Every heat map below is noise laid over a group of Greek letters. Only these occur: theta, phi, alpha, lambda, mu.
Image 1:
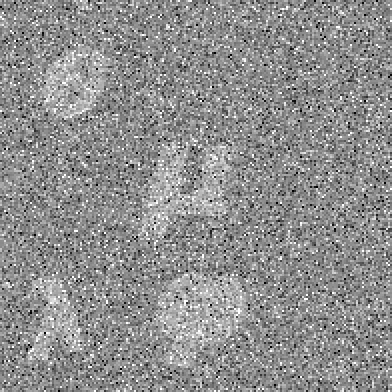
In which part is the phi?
bottom middle
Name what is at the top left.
theta
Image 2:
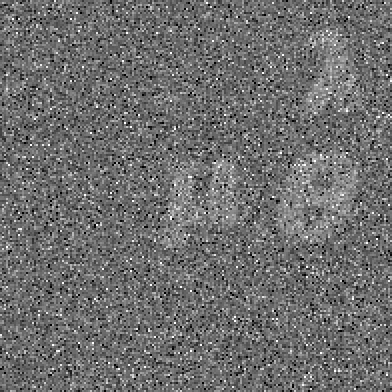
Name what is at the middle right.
theta
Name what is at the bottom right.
nothing
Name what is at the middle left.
nothing
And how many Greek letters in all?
3
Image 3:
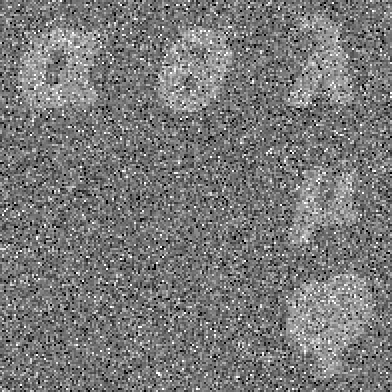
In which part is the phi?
bottom right
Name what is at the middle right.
mu
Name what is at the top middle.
theta
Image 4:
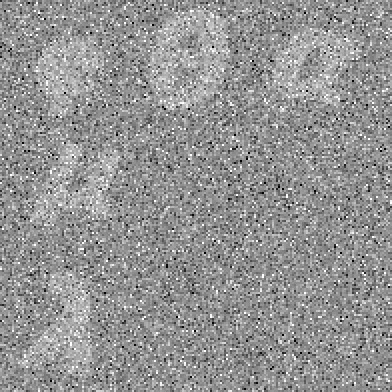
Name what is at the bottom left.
lambda
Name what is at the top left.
phi
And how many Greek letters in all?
5
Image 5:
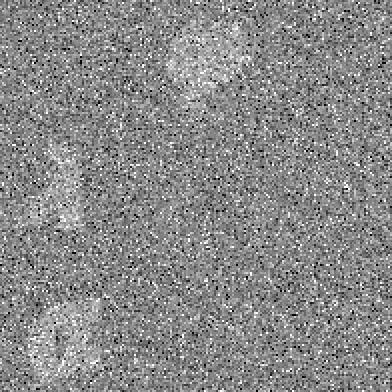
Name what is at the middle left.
lambda
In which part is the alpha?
bottom left
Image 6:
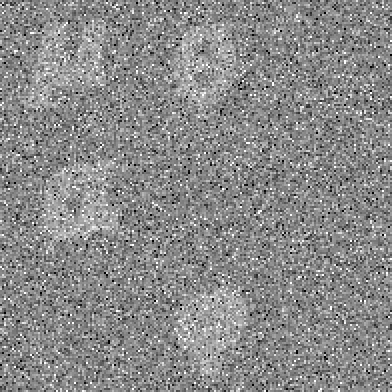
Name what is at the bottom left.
nothing
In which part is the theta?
top middle
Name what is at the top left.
mu
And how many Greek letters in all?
4
